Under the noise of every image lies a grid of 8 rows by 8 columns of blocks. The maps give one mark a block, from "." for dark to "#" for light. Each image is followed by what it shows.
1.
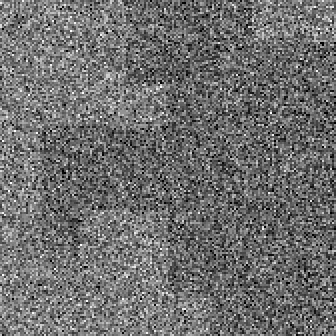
# # # . . . # #
# # # . . . . .
# # # # . . . .
# . . . . . . .
# . . . . . . .
# . # # . . . .
# # # # . . . .
# # # # # . . .
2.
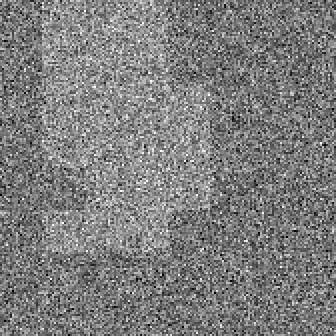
. # # # . . . .
. # # # . . . .
. # # # # . . .
. # # # # . . .
. . # # # . . .
. # # # . . . .
. . . . . . . .
. . . . . . . .
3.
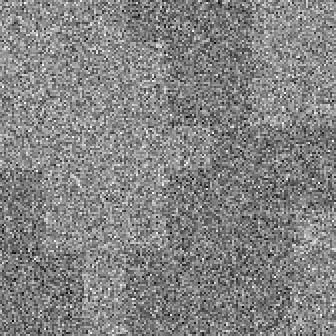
# # # . . . # #
# # # # . . # #
# # # # . . # #
# # # # # . . .
. # # # . . . .
. # # # . . . #
. . # . . . . #
. . # . . . . #
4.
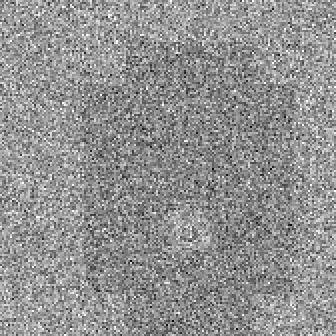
# # # # # # # #
# # # . . . # #
# # . . . . . #
# # . . . . . #
# # . . . . . #
# # . . # . . #
# # . . . . . #
# # # . . . # #
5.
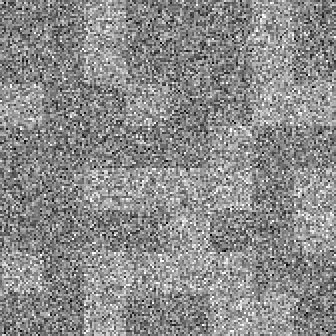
. . # . . . # .
. . # . . . # .
# . . # . . # #
. . . . . # . .
. . # # # # . #
. . . . # . . #
# . # # # # . .
. . # . . # # .
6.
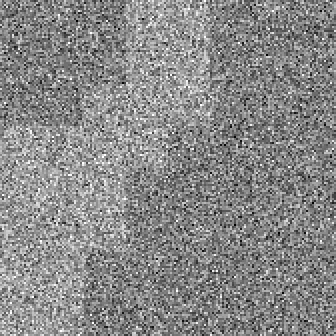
. . . # # . . .
. . . # # . . .
. . # # # . . .
# # # # . . . .
# # # . . . . .
# # # . . . . .
# # . . . . . .
# # . . . . . .
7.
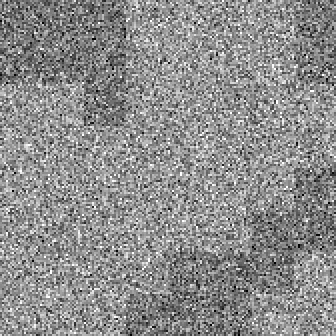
. . . # # # # .
. . . # # # # .
# # . # # # # #
# # # # # # # #
# # # # # # # .
# # # # # # . .
# # # # . . . #
# # # . . . # #
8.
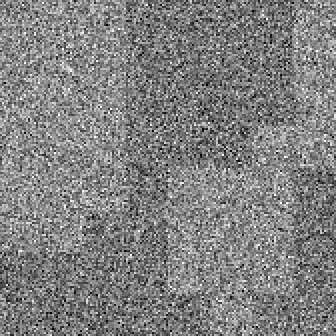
# # # . . . . #
# # # . . . . #
# # # . . . . #
# # # . . . # #
# # # . # # # .
# # . . # # # .
. . . . # # # .
. . . . . # . .
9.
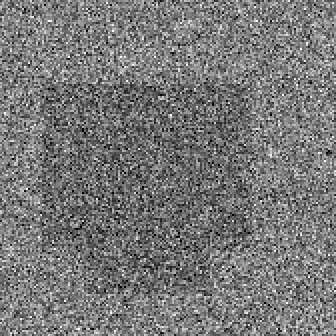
# # # # # # # #
# # # # # # # #
# . . . . . # #
# . . . . . # #
# . . . . . # #
# . . . . . # #
# # . . . # # #
# # # # # # # #
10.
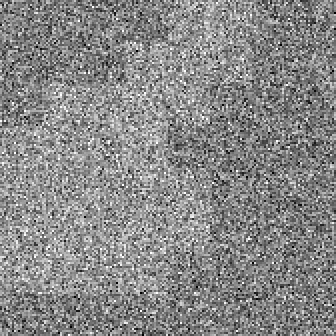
. . . . # # . .
. . . # # # . .
. # # # # . . .
# # # # . . . .
# # # # # . . .
# # # # # . . .
# # # # . . . .
. . . . . . . .
